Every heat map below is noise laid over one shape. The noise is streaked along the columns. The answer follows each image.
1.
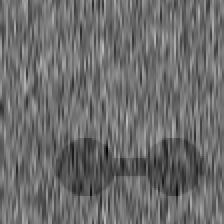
dumbbell
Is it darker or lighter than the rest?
darker
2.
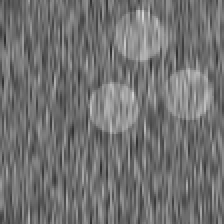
three dots
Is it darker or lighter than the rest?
lighter
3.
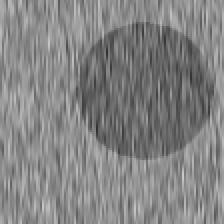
disc
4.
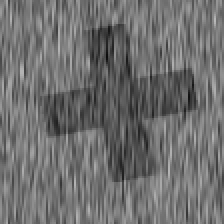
cross
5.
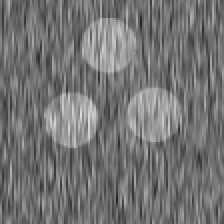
three dots
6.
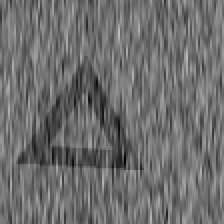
triangle frame
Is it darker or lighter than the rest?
darker
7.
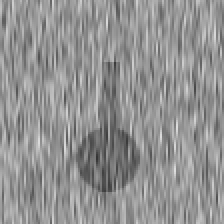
lollipop
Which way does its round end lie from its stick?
down
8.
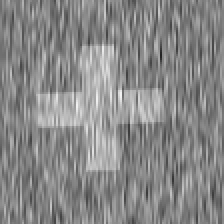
cross
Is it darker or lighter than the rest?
lighter
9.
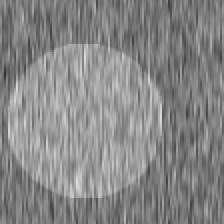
disc
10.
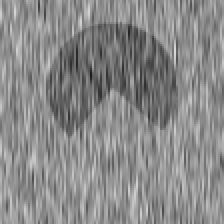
disc with a wedge cut out
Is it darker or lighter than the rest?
darker
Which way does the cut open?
down
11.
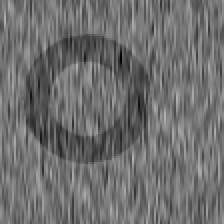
ring
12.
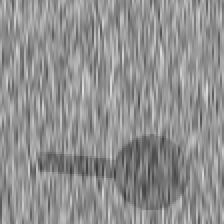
lollipop
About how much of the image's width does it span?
two thirds
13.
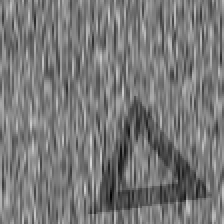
triangle frame
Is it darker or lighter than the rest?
darker
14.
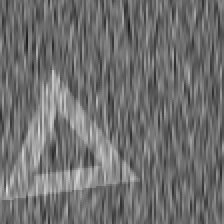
triangle frame
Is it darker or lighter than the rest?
lighter
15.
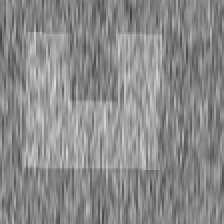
square with a notch
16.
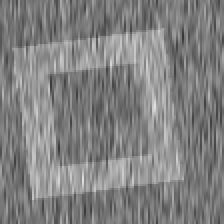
square frame
